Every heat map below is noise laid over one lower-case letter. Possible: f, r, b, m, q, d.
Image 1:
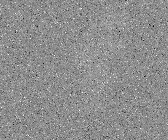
light f
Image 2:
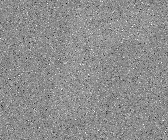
light r
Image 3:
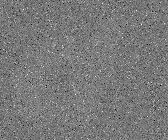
light d
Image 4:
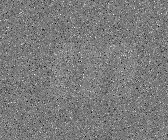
light m
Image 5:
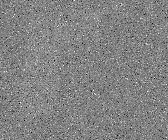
light r
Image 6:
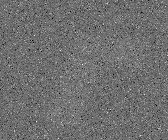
light r
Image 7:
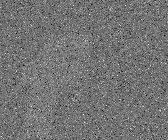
light f
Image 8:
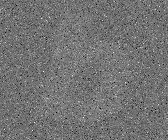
light b
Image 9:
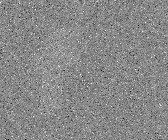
light f
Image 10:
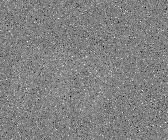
light m
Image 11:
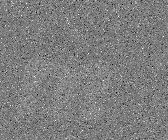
light m
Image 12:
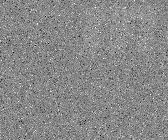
light m
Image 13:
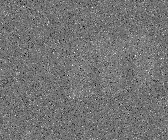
light m
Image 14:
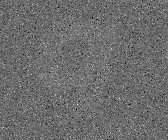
light q
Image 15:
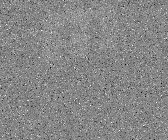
light m, top middle
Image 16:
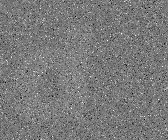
light d
